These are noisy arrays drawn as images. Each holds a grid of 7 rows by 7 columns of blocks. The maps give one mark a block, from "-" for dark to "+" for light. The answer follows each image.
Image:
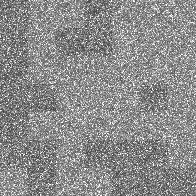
-++-+++
-+--+++
-++++++
--+++-+
-++++++
--+---+
+-++---
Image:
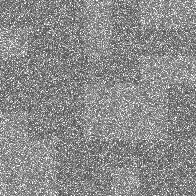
---+-++
+--+---
-----++
---+++-
+--+++-
++-----
++--+--
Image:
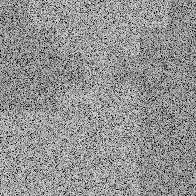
-+++++-
--+++--
---+---
--+++--
+++++--
+++++--
+++++--
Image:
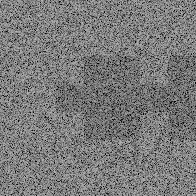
+++++++
+++++++
+++--+-
++-----
+++--+-
+++++++
+++++++
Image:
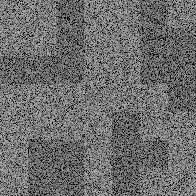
++-++-+
++-++--
---++--
++++++-
++++-++
+--+--+
+--+-++
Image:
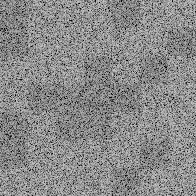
-+++-++
-+++++-
+++-+-+
+----++
-+--+++
-++++-+
++++-++
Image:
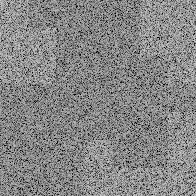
+----++
++---++
++----+
-------
------+
---+--+
---++++
